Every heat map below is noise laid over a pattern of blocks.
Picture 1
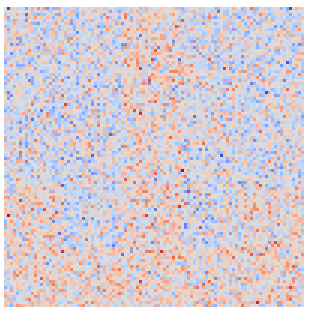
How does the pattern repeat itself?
left and right mirror each other
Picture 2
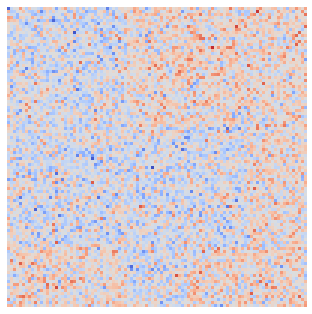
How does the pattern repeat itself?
no symmetry
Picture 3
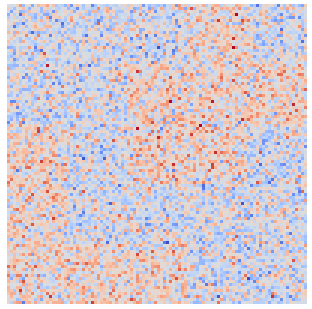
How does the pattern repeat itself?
mirrored about the diagonal from the bottom left
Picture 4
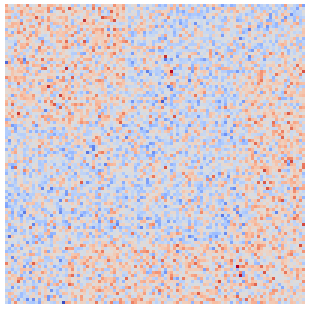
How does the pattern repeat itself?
mirrored about the diagonal from the top left
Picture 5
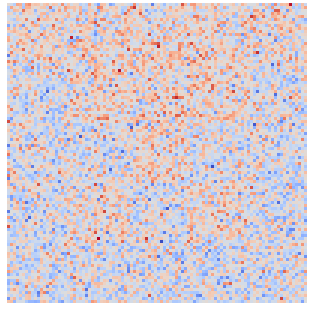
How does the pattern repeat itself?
left and right mirror each other
